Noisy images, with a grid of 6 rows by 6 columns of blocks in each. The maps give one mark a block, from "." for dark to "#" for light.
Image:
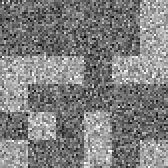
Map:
. . . . . #
. . . . . #
# # # . # #
# . . . . .
. # . # . .
# . . # . #
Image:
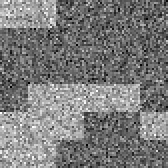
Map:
# # . . . .
. . . . . .
. . . . . .
. # # # # .
# # # . . #
# # . . . .
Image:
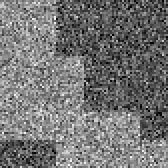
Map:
# # . . . .
# # . . . .
# # # . . .
# # # . . .
# # # # # .
. . # # # #
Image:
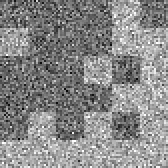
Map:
. . . . # .
# . . . # #
. . . # . #
. . . . # #
. # . # . #
# # # # # #
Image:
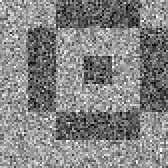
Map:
# # . . . #
# . # # # .
# . # . # .
# . # # # .
# # . . . #
# # # # # #
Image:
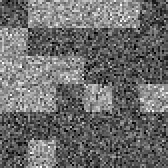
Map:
. # # # # .
# . . . . .
# # # . . .
# # . # . #
. . . . . .
. # . . . .
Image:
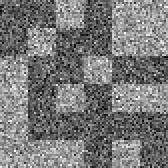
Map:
. . # . # #
. # . . # #
# . . # . .
# . # . # #
# . . . . .
# # # . # .
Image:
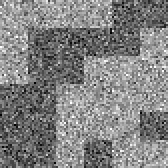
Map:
# # # # . .
# . . . . #
# . . # # #
. . # # # #
. . # # # .
. . # . # #
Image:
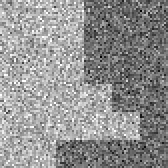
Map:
# # # . . .
# # # . . .
# # # . . .
# # # # . .
# # # # # .
# # . . . .
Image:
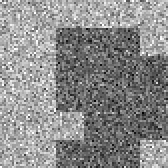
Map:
# # # # # #
# # . . . #
# # . . . .
# # . . . .
# # # . . .
# # . . . #
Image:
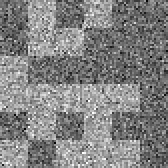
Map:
. # . # . .
. # # . . .
# . . . . .
# # # # # .
. # . # . .
# . # # # .
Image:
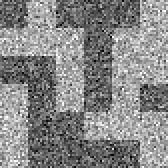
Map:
. # . . . #
# # # . # #
. . # . # #
# . # . # .
# . . # # #
# . . . . #
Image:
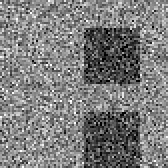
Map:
# # # # # #
# # # . . #
# # # . . #
# # # # # #
# # # . . #
# # # . . #
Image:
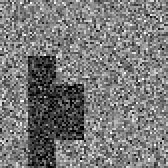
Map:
# # # # # #
# # # # # #
# . # # # #
# . . # # #
# . . # # #
# . # # # #
